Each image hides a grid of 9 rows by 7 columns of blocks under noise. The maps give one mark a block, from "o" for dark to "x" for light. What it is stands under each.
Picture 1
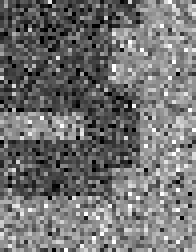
o o o o o x x
o o o o x x x
o o o o x x x
o o o o o x x
x x x o o x x
o o o o o x x
o o o o x x x
x x x x x x x
x x x x x x x
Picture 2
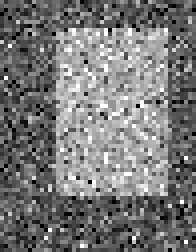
o o o o o o o
o o x x x x o
o o x x x x o
o o x x x x o
o o x x x x o
o o x x x x o
o o x x x x o
o o o o o o o
o o o o o o o
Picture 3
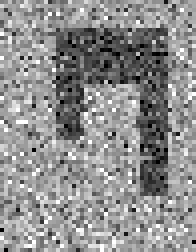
x x x x x x x
x x o o o o x
x x o o o o x
x x o x x o x
x x o x x o x
x x x x x o x
x x x x x o x
x x x x x x x
x x x x x x x
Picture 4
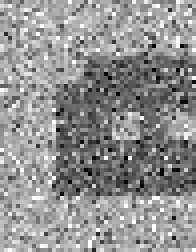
x x x x x x x
x x x x x x x
x x x o o o o
x x o o o o o
x x o o x o x
x x o o o o o
x x o o o o o
x x x x x x x
x x x x x x x
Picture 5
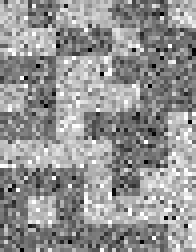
x o x x o o x
x x o o x o o
o o x x o o o
x o x x x o o
o o x o o o x
x x x x o o x
o o o x o x x
o x o x x x x
o o o o o o x
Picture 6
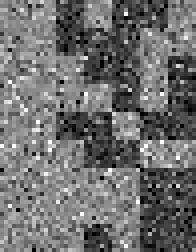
x x o x o o x
x x o o o x x
x x x o o x o
x x x x o x o
x x o o x o o
x x x o o x x
x x x x x o o
x x x x x o o
x x x o x o o
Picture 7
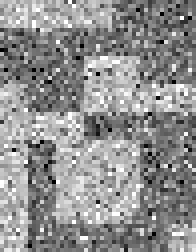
x x x x o o o
o o o o o o o
o o o x x o o
x o o x x x x
x x x o o o o
x o x x x o o
x o x x x o o
x o x x x o o
x o o o o o x
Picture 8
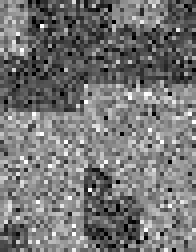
x o o o x x o
x o o o o o o
o o o o o o o
o o o x x x x
x x x x x x x
x x x x x x x
x x x o x x x
x x x o o x x
o x x o o x x
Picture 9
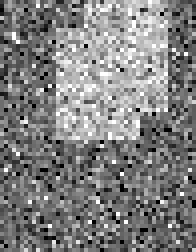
o o o x x x o
o o x x x x o
o o x x x x o
o o x x x x o
o o x x x o o
o o o o o o o
o o o o o o o
o o o o o o o
o o o o o o o
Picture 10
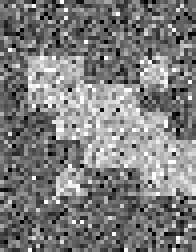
o o o o o o o
o o o o o o o
o x x o o x o
o x x x x o o
o o x x x x o
o o o x x x x
o o x o o x x
o o o o o o o
o o o o o o o
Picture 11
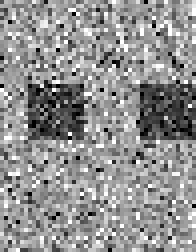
x x x x x x x
x x x x x x x
x x x x x x x
x o o x x o o
x o o x x o o
x x x x x x x
x x x x x x x
x x x x x x x
x x x x x x x
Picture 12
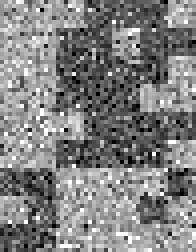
x x x o o o x
x x o o x o o
x x o o o o x
x x o o o x x
x x x o o o o
x x o o o o x
o o x x x x o
x o x x x o x
o o x x x x x
